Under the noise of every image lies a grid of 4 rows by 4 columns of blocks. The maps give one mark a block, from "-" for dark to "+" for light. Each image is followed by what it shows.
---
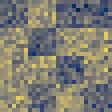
- + - -
+ - + +
+ + - +
+ - + -
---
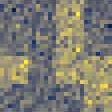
- - + -
- - + -
+ - + +
- - - +
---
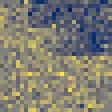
+ - - -
+ + - -
+ + + +
+ + + +
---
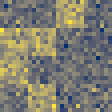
- - + -
+ + - -
+ - - -
- + - -
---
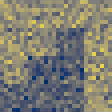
+ + + +
+ + - +
+ - - +
- - - +
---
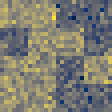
+ + - -
- + + -
+ + - +
+ + - -
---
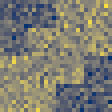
- - + +
- + + +
+ + + -
+ + - -
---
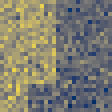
+ + - -
+ + - -
+ + - -
+ - - -
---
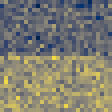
- - - -
- - - -
+ + + +
+ + + +
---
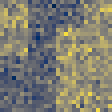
+ - - +
+ - + +
- - + +
- - + +
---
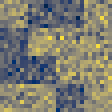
+ - - +
- + + +
- - + +
+ + - +
